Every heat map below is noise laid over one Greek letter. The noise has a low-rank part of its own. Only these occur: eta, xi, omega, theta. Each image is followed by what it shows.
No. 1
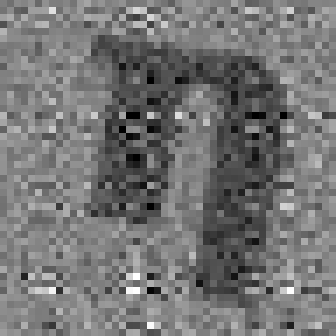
eta
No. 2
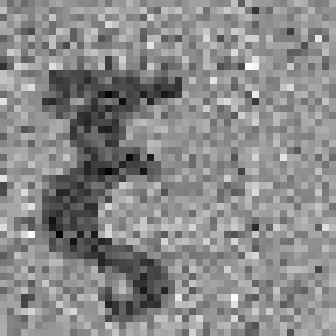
xi
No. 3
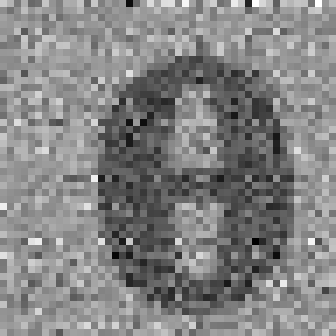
theta
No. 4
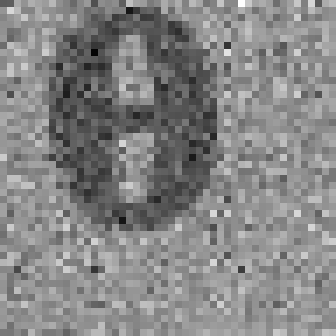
theta
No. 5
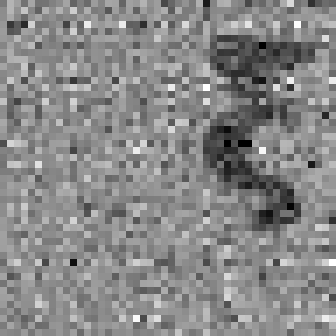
xi
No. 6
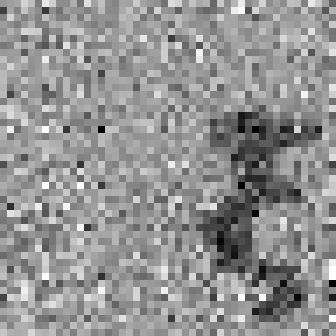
xi
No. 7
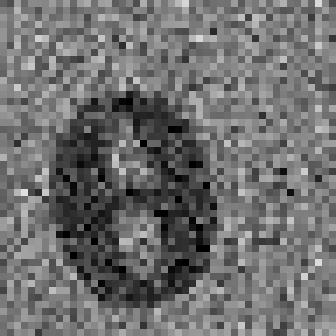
theta
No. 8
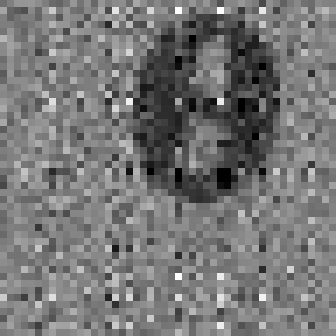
theta
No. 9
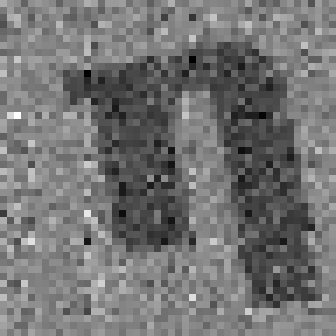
eta
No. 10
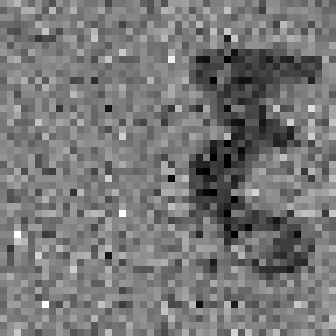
xi
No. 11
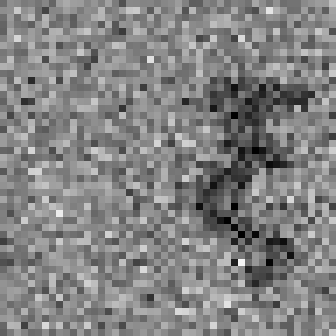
xi
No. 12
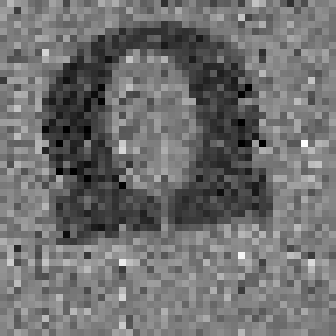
omega
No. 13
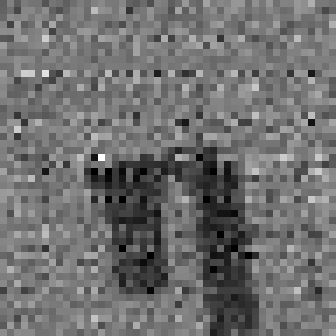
eta
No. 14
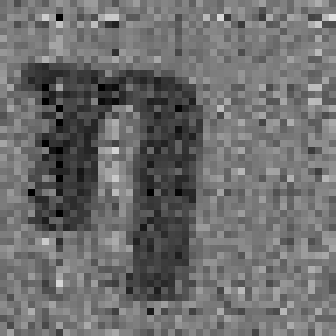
eta
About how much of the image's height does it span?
two thirds
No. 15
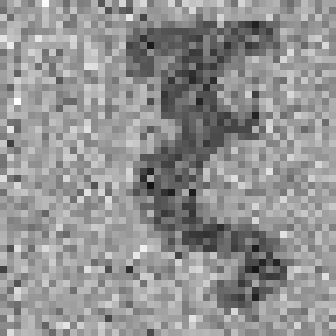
xi
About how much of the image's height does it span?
nearly all
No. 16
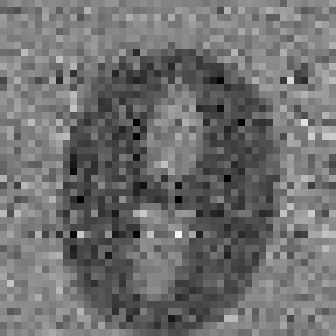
theta
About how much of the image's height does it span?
nearly all
